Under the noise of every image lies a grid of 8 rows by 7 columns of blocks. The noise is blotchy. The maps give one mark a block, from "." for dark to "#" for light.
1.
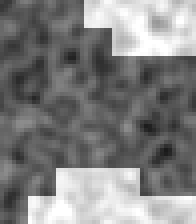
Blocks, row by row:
. . . # # # #
. . . . # # #
. . . . . . .
. . . . . . .
. . . . . . .
. . . . . . .
. . # # # . .
. # # # # # #
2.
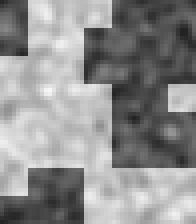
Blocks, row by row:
. # # # . . .
. # # . . . .
# # # . . . .
# # # # . . #
# # # # . . .
# # # # . . .
# . . # # # #
. . . # # # #
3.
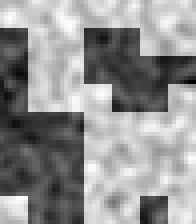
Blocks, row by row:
# # # # # # #
. # # . . # #
. # # . . . .
. # # # . . #
. . . # # # #
. . . # # # #
. . . # # # #
# . . # # . #
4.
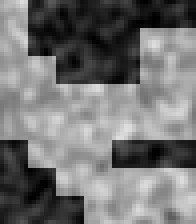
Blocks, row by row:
# . . . . . .
# . . . . # #
# # . . . # #
# # # # # # #
# # # # # # #
. # # # . . .
. . # # # # #
. . . # # # #
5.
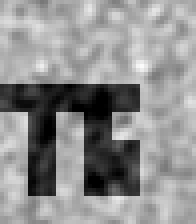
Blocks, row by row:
# # # # # # #
# # # # # # #
# # # # # # #
. . . . . # #
# . # . # # #
# . # . . # #
# . # . . # #
# # # # # # #
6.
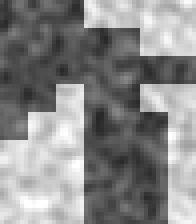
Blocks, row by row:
. . . # # # #
. . . . . # #
. . . . . . .
. . # . . # #
. # # . . . #
# # # . . . #
# # # . . . #
# # # . . . #
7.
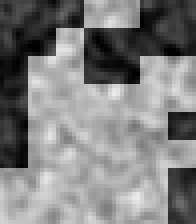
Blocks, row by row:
. . . # # . .
. . # . . . .
. # # . . # #
. # # # # # #
. # # # # # .
. # # # # # #
# # # # # # .
# # # # # # .
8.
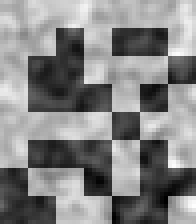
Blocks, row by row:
# # # # # # #
# # . # . . #
# . . # # # .
# . . . # . #
# # # # . # #
# . . . # . #
. # # . # . .
. . # # . . #
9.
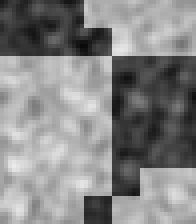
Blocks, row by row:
. . . # # # #
. . . . # # #
# # # # . . .
# # # # . . .
# # # # . . .
# # # # . . .
# # # # . # #
# # # . # # #
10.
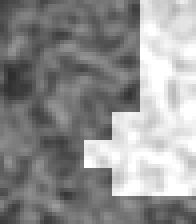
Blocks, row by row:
. . . . . # #
. . . . . # #
. . . . . # #
. . . . . # #
. . . . # # #
. . . # # # #
. . . . # # #
. . . . . . .
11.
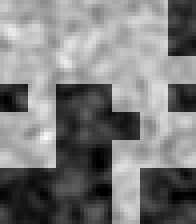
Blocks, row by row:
# # # # # # .
# # # # # # .
# # # # # # #
. # . . # # .
# # . . . # #
# # . . # # #
. . . . # . .
. . . . # . .
